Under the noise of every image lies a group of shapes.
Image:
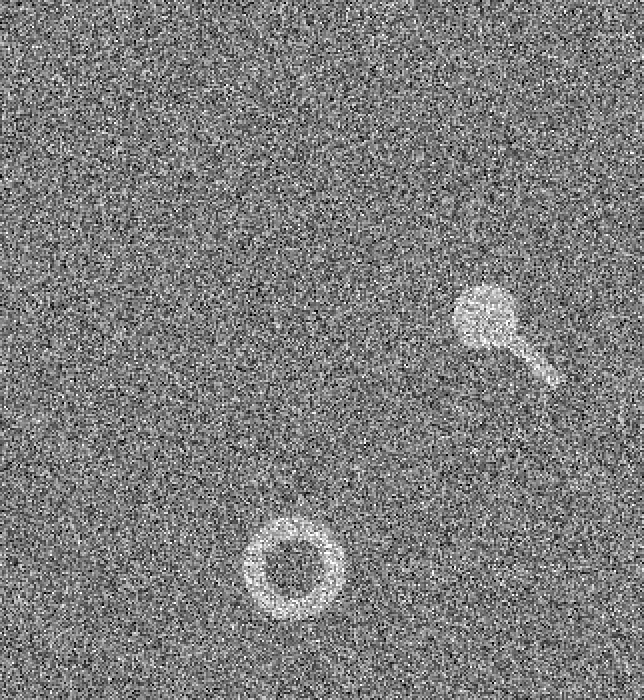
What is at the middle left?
nothing
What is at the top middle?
nothing
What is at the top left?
nothing
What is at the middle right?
lollipop
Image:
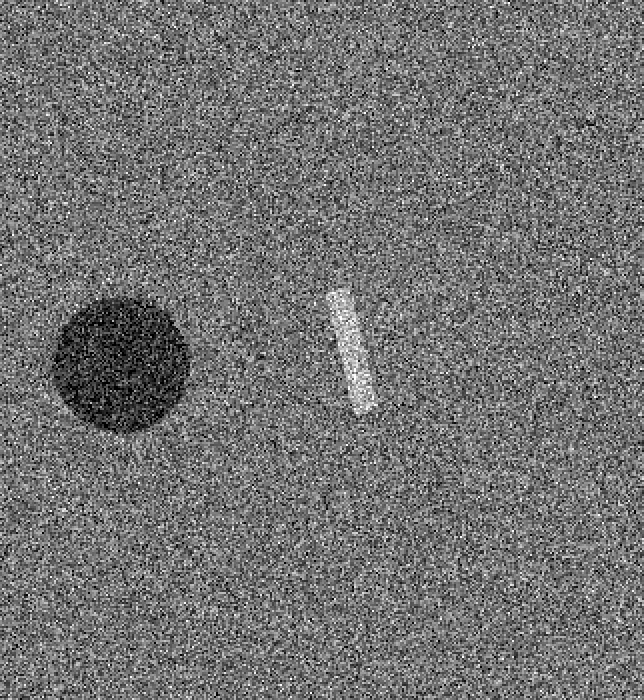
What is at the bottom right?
nothing
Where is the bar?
centre
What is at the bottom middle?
nothing
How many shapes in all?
2
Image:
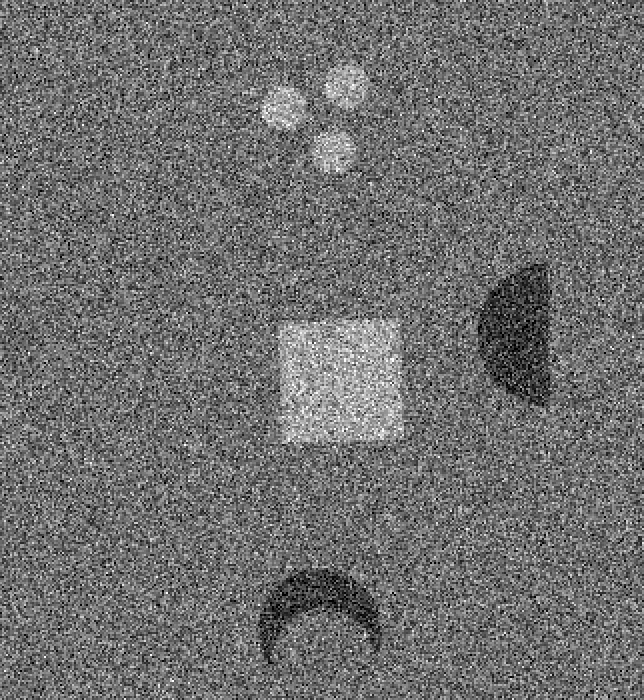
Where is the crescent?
bottom middle
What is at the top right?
nothing
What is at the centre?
square
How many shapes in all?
4
